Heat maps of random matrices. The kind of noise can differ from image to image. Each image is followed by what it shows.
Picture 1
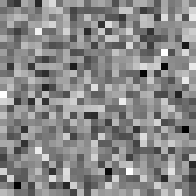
independent entries
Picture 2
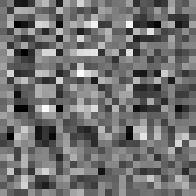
low rank plus noise
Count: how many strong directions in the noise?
one
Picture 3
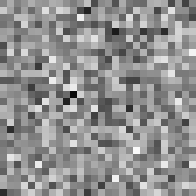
independent entries
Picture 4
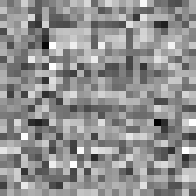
low rank plus noise
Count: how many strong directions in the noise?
three or four
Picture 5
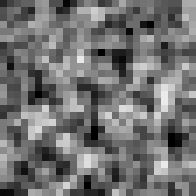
blotchy
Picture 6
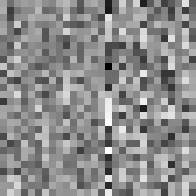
columns of uneven size
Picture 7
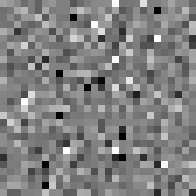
heavy tails
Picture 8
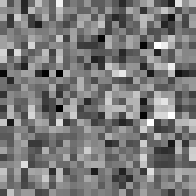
low rank plus noise
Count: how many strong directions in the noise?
two
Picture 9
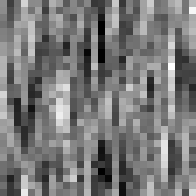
streaked along the columns
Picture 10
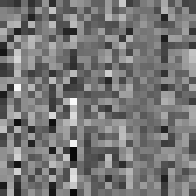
columns of uneven size
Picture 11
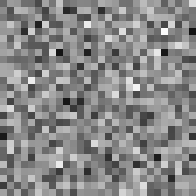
independent entries
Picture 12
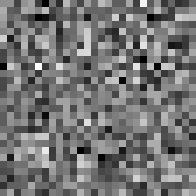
low rank plus noise
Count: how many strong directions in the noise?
five to eight
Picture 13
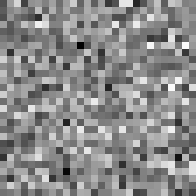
independent entries
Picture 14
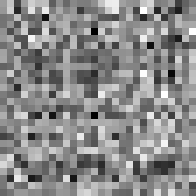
low rank plus noise
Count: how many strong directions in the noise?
three or four
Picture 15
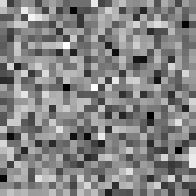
independent entries
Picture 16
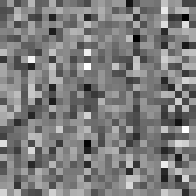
columns of uneven size
